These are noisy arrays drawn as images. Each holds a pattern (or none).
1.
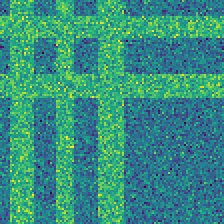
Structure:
bands of rows crossing bands of columns
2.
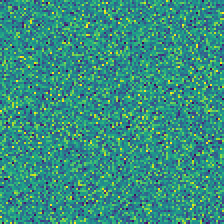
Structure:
only noise
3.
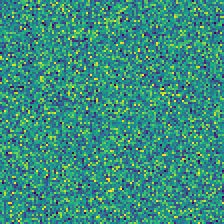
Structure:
only noise
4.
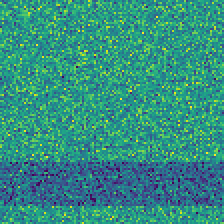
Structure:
one band of rows
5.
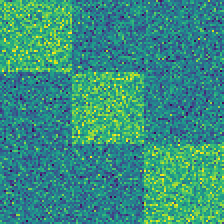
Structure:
blocks along the diagonal
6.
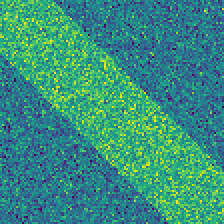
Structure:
a diagonal band
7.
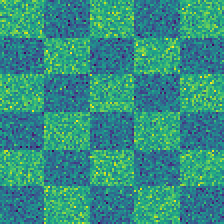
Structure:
a checkerboard
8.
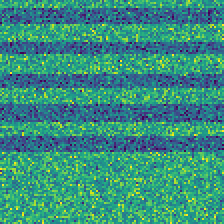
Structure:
bands of rows
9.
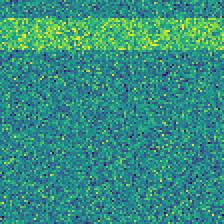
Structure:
one band of rows
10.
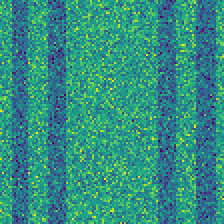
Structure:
bands of columns
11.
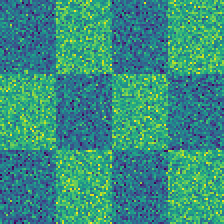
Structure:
a checkerboard
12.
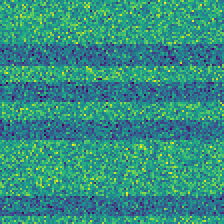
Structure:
bands of rows
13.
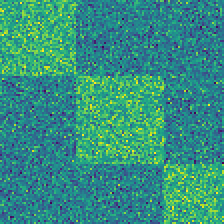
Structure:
blocks along the diagonal
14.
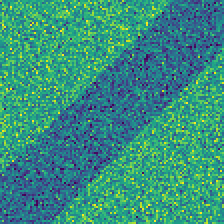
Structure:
a diagonal band
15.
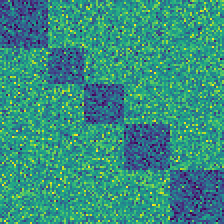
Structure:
blocks along the diagonal
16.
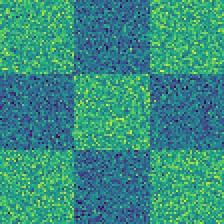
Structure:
a checkerboard
